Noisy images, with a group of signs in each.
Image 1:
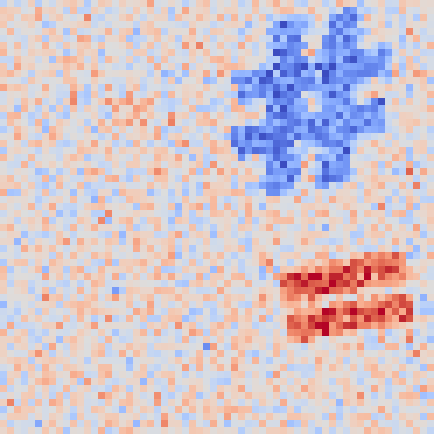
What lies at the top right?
hash sign
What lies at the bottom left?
nothing
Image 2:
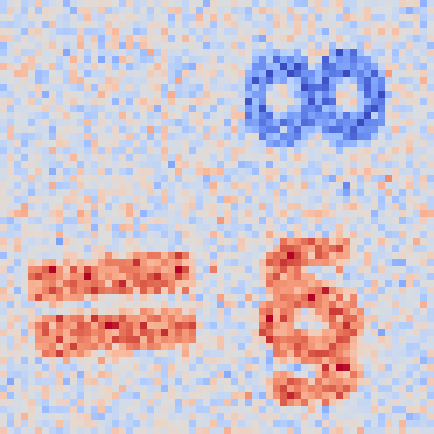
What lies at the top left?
nothing
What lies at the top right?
infinity sign
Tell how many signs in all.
3
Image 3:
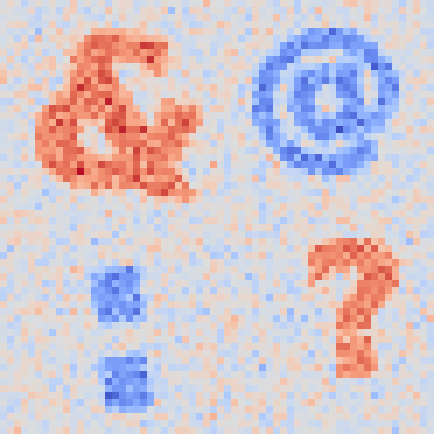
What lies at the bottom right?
question mark
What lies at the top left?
ampersand
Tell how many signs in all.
4
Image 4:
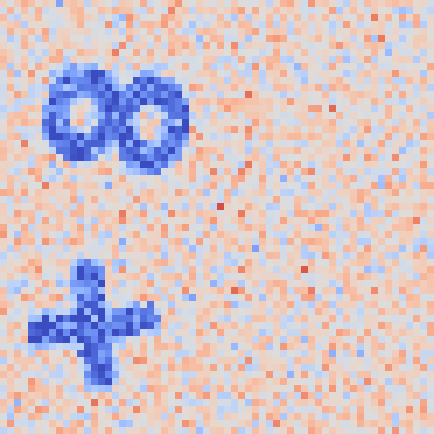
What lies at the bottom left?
plus sign
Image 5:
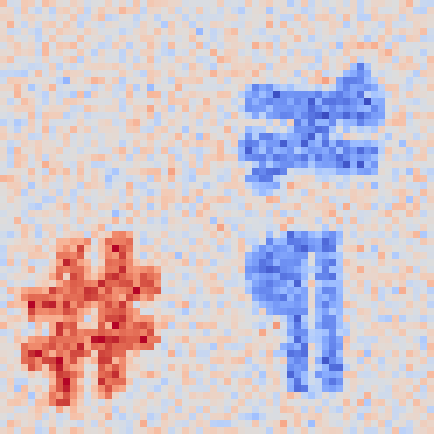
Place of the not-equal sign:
top right
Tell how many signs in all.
3
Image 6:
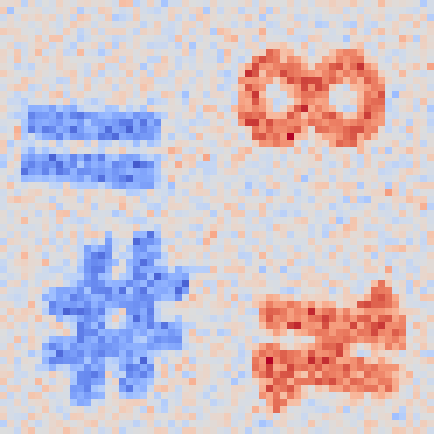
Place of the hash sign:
bottom left
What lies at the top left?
equals sign
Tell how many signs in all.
4
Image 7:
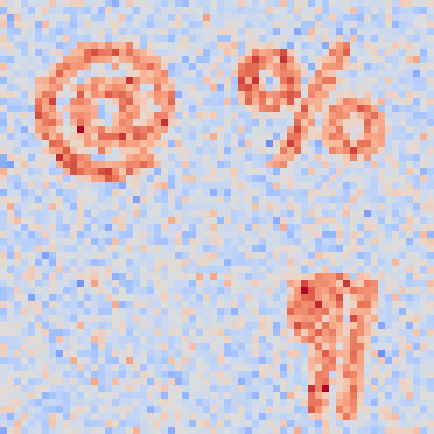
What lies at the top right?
percent sign
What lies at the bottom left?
nothing
